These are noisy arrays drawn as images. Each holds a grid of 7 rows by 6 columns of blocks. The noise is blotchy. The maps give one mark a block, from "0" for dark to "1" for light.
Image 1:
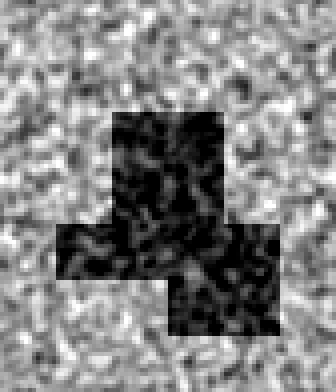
1 1 1 1 1 1
1 1 1 1 1 1
1 1 0 0 1 1
1 1 0 0 1 1
1 0 0 0 0 1
1 1 1 0 0 1
1 1 1 1 1 1
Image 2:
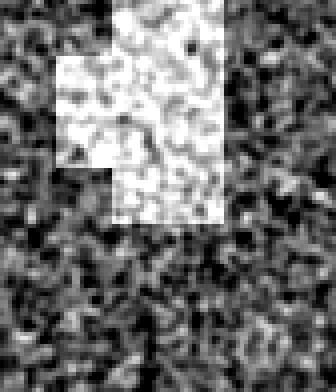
0 0 1 1 0 0
0 1 1 1 0 0
0 1 1 1 0 0
0 0 1 1 0 0
0 0 0 0 0 0
0 0 0 0 0 0
0 0 0 0 0 0
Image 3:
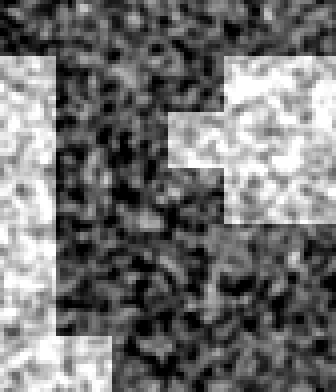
0 0 0 0 0 0
1 0 0 0 1 1
1 0 0 1 1 1
1 0 0 0 1 1
1 0 0 0 0 0
1 0 0 0 0 0
1 1 0 0 0 0
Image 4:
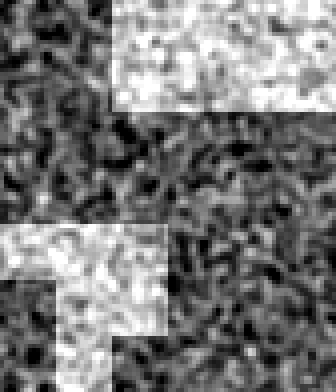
0 0 1 1 1 1
0 0 1 1 1 1
0 0 0 0 0 0
0 0 0 0 0 0
1 1 1 0 0 0
0 1 1 0 0 0
0 1 0 0 0 0
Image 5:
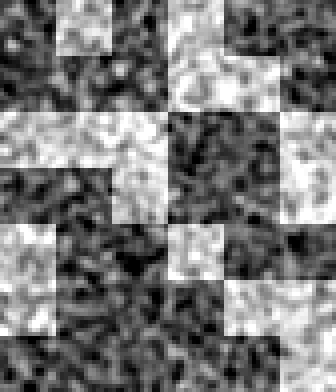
0 1 0 1 0 0
0 0 0 1 1 0
1 1 1 0 0 1
0 0 1 0 0 1
1 0 0 1 0 0
1 0 0 0 1 1
0 0 0 0 0 1
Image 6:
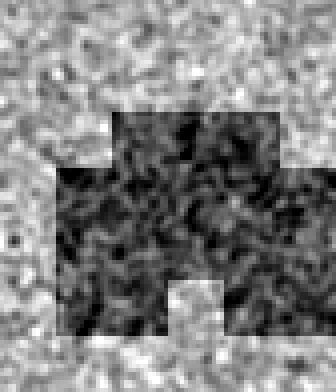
1 1 1 1 1 1
1 1 1 1 1 1
1 1 0 0 0 1
1 0 0 0 0 0
1 0 0 0 0 0
1 0 0 1 0 0
1 1 1 1 1 1
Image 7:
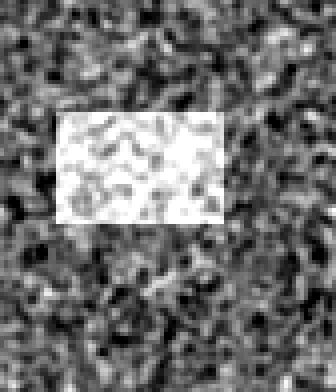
0 0 0 0 0 0
0 0 0 0 0 0
0 1 1 1 0 0
0 1 1 1 0 0
0 0 0 0 0 0
0 0 0 0 0 0
0 0 0 0 0 0
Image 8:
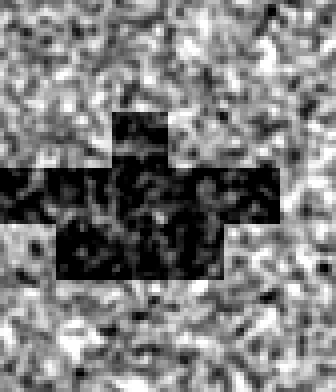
1 1 1 1 1 1
1 1 1 1 1 1
1 1 0 1 1 1
0 0 0 0 0 1
1 0 0 0 1 1
1 1 1 1 1 1
1 1 1 1 1 1
